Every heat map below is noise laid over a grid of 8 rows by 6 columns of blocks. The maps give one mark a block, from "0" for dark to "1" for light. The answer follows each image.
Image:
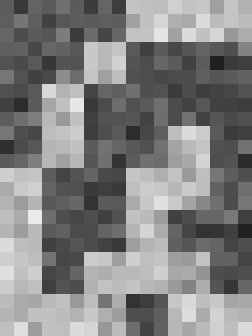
000111
001000
010000
010010
100110
100100
101110
111011
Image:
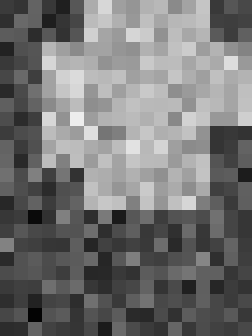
001110
011111
011111
011110
001110
000000
000000
000000
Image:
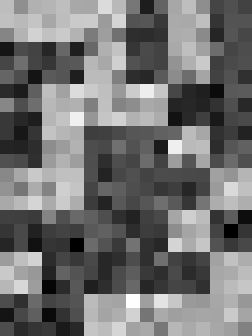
111010
001010
011100
010010
110001
000010
100001
001111
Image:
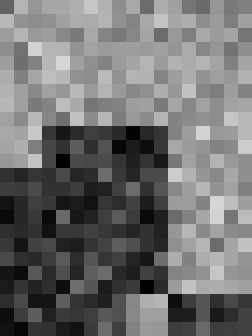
111111
111111
111111
100011
000011
000011
000011
000100
